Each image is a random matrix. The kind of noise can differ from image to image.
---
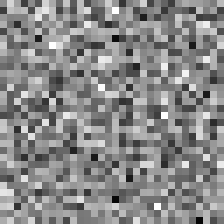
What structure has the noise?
independent entries
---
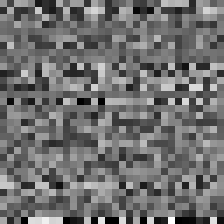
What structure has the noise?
rows of uneven size
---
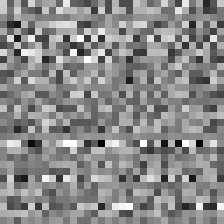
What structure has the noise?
rows of uneven size
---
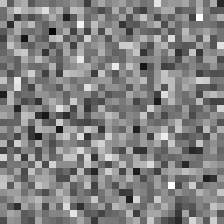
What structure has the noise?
independent entries
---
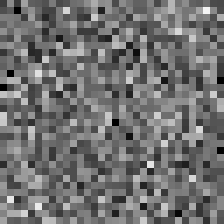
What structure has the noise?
independent entries
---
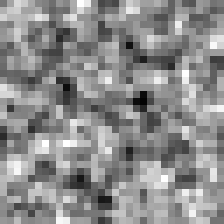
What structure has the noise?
blotchy
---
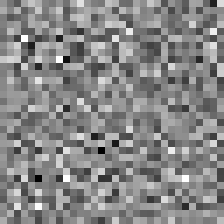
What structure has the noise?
low rank plus noise
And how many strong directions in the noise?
two
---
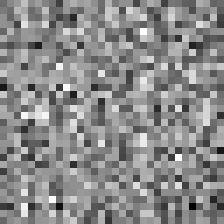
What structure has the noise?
low rank plus noise
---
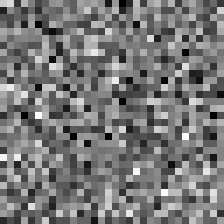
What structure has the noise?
independent entries
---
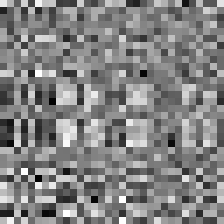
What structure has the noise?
low rank plus noise
